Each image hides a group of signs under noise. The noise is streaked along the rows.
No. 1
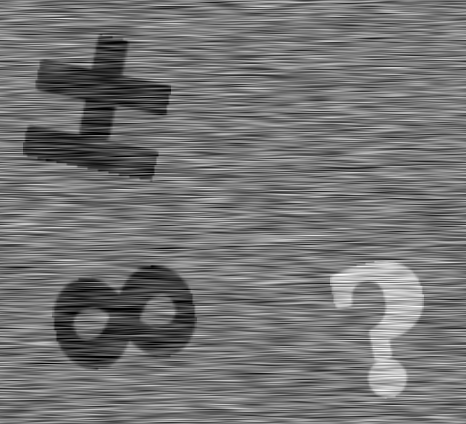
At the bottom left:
infinity sign
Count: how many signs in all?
3
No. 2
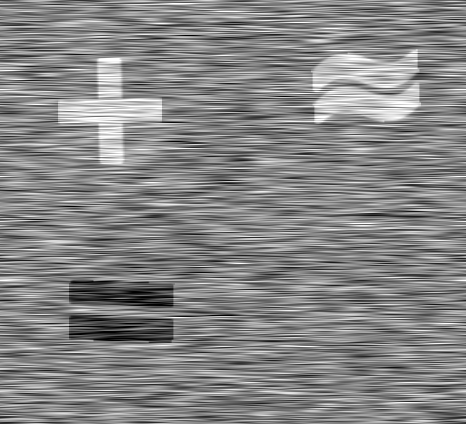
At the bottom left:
equals sign
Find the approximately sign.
top right
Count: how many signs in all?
3
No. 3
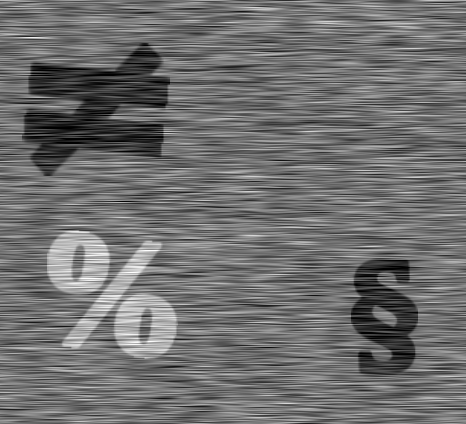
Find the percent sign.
bottom left
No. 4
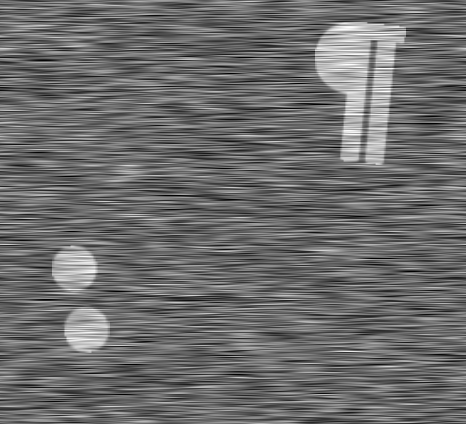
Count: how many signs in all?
2
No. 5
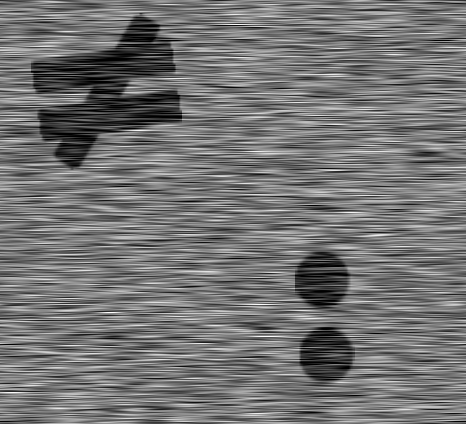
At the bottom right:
colon
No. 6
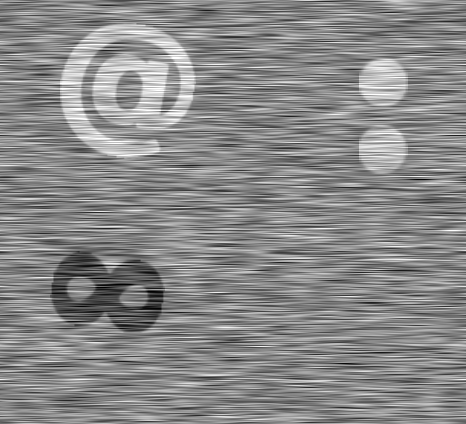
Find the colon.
top right
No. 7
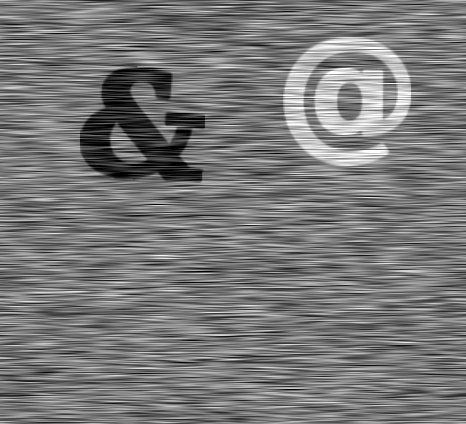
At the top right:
at sign
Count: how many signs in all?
2
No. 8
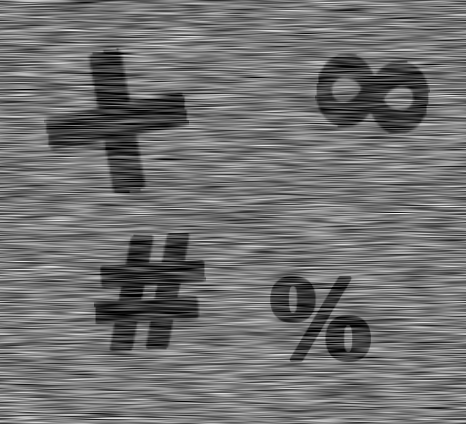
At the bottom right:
percent sign
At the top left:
plus sign
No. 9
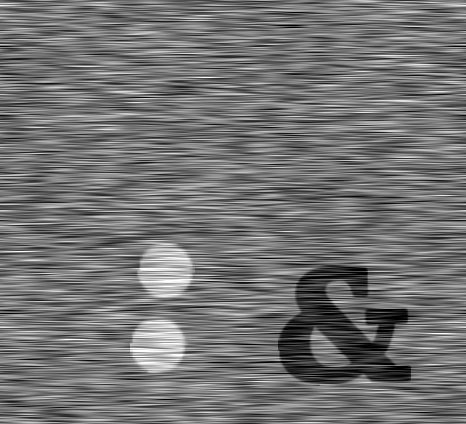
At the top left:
nothing
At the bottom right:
ampersand
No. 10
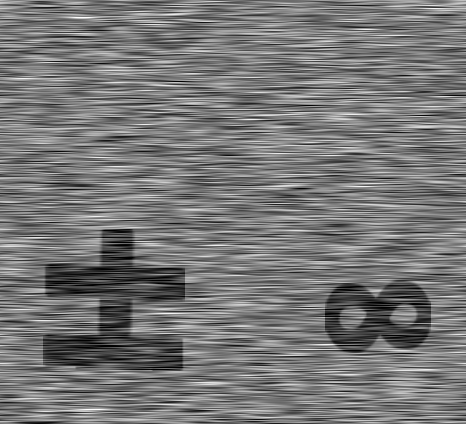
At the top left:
nothing
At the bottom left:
plus-minus sign
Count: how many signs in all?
2
